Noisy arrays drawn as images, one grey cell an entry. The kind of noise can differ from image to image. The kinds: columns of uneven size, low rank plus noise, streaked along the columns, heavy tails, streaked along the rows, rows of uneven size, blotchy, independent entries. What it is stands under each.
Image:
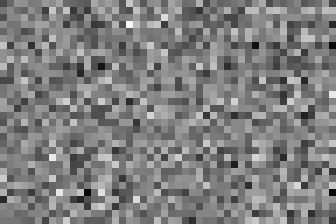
low rank plus noise
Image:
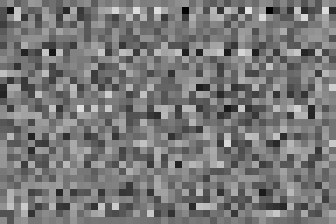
rows of uneven size
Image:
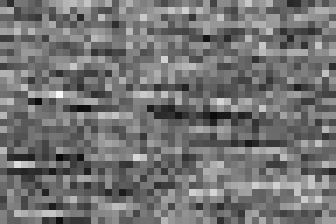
streaked along the rows
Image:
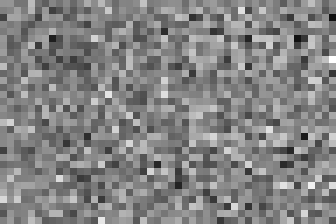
low rank plus noise
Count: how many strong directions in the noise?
one
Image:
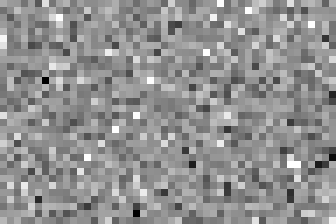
heavy tails
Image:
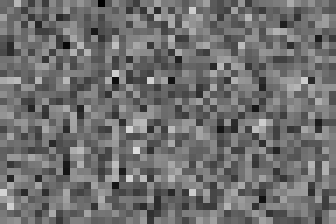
low rank plus noise
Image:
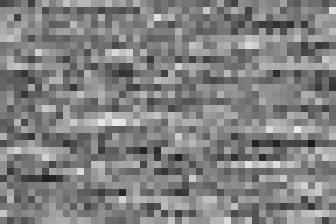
streaked along the rows
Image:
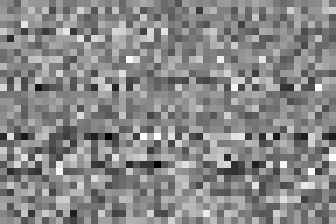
rows of uneven size
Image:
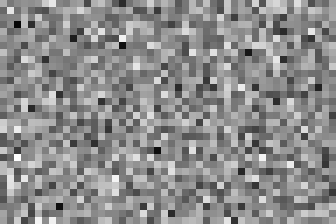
independent entries
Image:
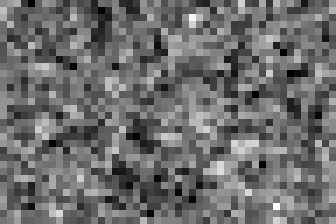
blotchy
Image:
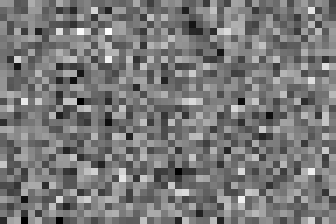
low rank plus noise
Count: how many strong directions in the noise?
two
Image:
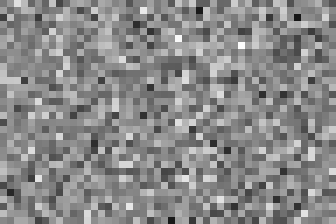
independent entries
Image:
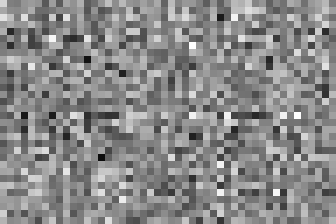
low rank plus noise
